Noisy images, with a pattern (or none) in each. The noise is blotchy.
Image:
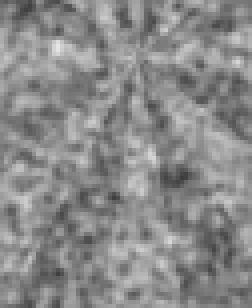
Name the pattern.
spokes from one point
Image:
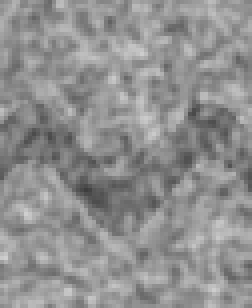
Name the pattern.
a wavy band
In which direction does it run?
left to right
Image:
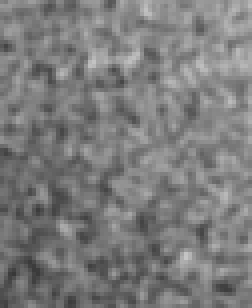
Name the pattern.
a smooth slope
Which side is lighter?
top right
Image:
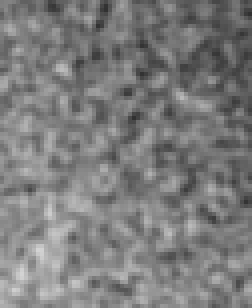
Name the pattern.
a smooth slope
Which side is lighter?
bottom left
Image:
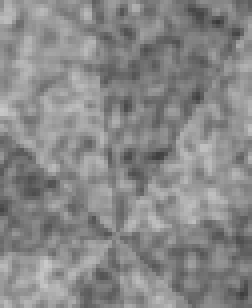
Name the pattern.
spokes from one point
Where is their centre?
bottom middle
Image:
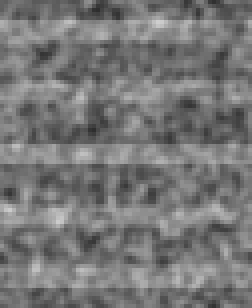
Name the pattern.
horizontal stripes
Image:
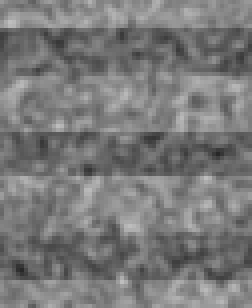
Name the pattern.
horizontal stripes
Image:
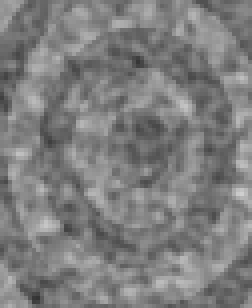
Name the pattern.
rings round one point
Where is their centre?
centre
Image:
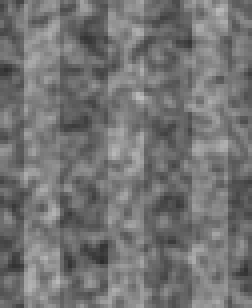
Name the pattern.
vertical stripes
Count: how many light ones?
3
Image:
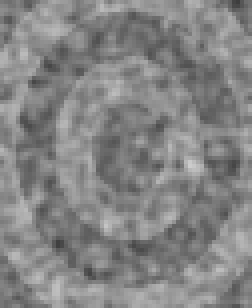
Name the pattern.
rings round one point
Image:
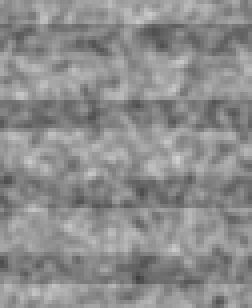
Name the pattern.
horizontal stripes
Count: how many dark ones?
4
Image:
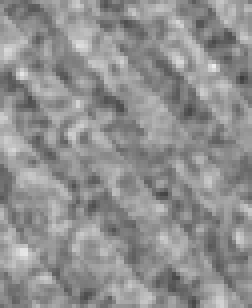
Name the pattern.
diagonal stripes
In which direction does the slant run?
top left to bottom right
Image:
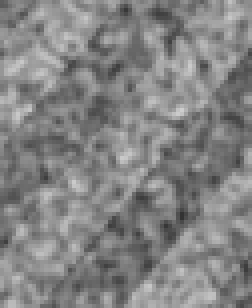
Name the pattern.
diagonal stripes
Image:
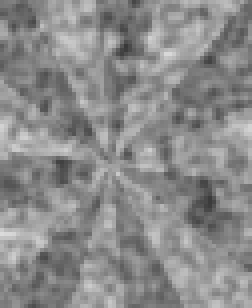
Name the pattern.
spokes from one point
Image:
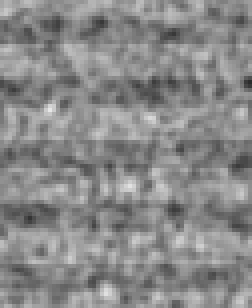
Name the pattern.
horizontal stripes
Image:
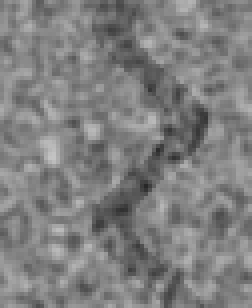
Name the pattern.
a wavy band
